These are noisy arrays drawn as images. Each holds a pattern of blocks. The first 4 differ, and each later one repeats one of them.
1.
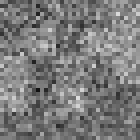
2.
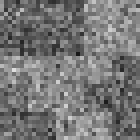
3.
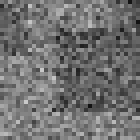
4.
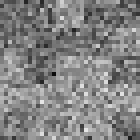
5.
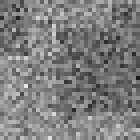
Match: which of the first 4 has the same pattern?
3
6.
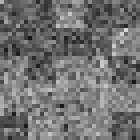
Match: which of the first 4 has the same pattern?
4
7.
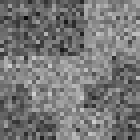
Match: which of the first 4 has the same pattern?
2
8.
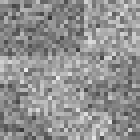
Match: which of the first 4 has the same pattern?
2
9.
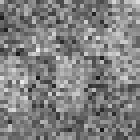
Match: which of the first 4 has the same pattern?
1
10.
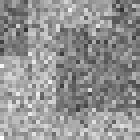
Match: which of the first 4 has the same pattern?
3
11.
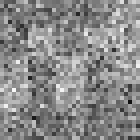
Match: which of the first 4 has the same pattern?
1
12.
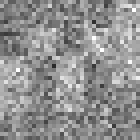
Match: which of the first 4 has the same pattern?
1
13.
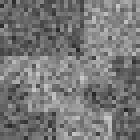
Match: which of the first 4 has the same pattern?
2
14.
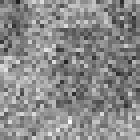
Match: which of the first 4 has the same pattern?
3
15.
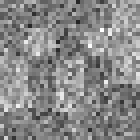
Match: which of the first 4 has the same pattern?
1
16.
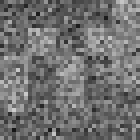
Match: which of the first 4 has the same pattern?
1
